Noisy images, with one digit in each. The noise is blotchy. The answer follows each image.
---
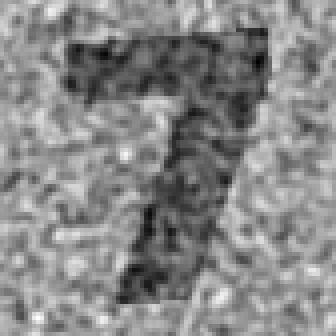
7
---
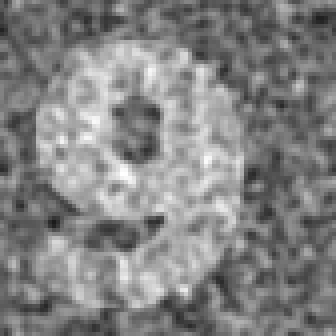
9
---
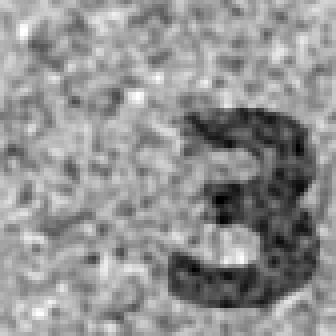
3
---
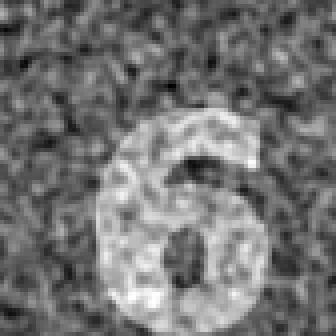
6
